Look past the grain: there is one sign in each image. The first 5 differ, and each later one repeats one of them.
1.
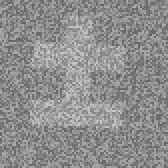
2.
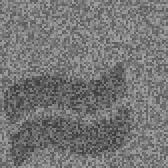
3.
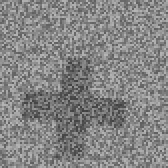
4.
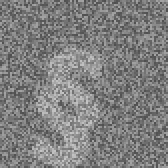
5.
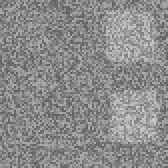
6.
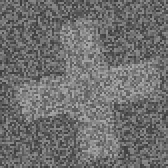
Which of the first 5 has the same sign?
3
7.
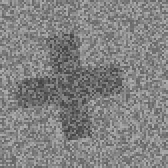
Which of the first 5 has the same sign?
3
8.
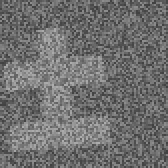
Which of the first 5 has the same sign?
1
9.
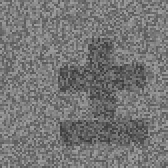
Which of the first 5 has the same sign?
1
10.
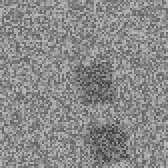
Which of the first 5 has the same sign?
5
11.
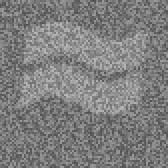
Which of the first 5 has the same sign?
2
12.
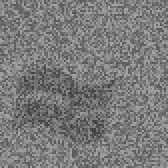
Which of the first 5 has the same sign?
2
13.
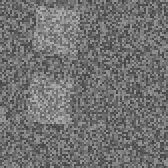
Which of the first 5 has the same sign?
5
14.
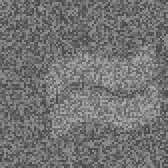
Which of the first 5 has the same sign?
2
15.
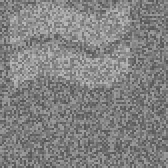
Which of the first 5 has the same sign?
2
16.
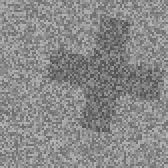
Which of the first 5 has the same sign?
3
